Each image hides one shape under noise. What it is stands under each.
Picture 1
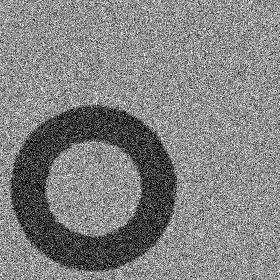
ring
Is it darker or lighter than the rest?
darker
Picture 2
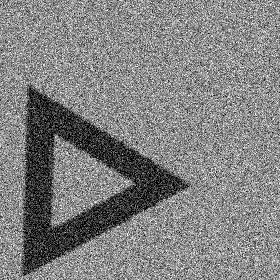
triangle frame
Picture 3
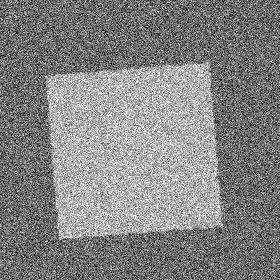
square
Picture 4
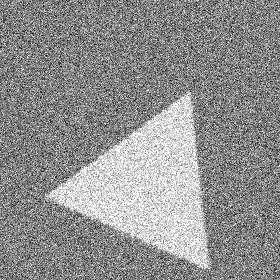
triangle
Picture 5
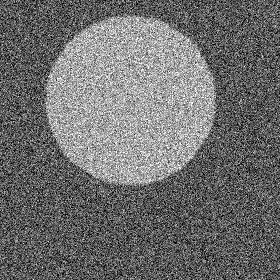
disc
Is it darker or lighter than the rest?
lighter
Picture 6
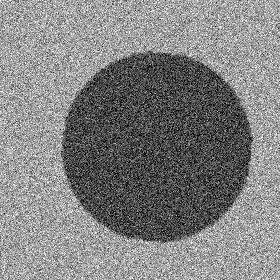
disc
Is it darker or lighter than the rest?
darker
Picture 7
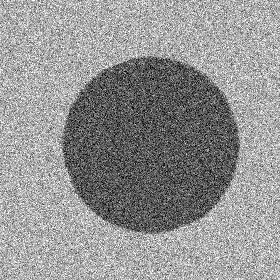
disc
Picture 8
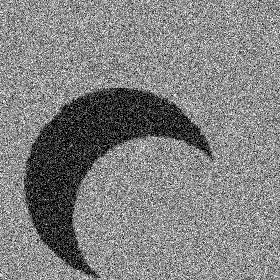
crescent
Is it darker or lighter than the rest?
darker
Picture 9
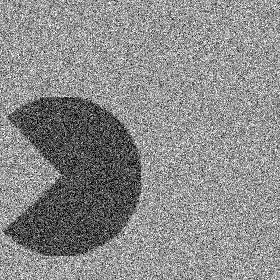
disc with a wedge cut out
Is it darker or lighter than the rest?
darker
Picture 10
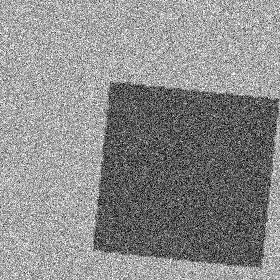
square
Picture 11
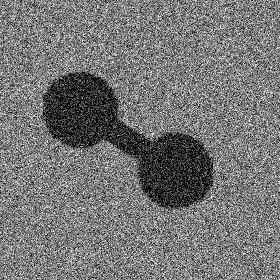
dumbbell
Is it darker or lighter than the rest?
darker
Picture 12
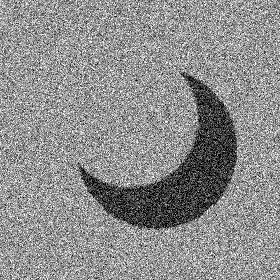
crescent
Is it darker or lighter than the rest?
darker
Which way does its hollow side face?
up and left
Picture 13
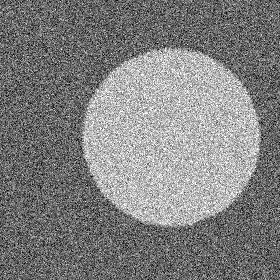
disc
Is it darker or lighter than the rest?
lighter
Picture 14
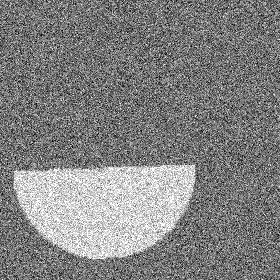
half disc
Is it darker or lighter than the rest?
lighter
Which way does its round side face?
down
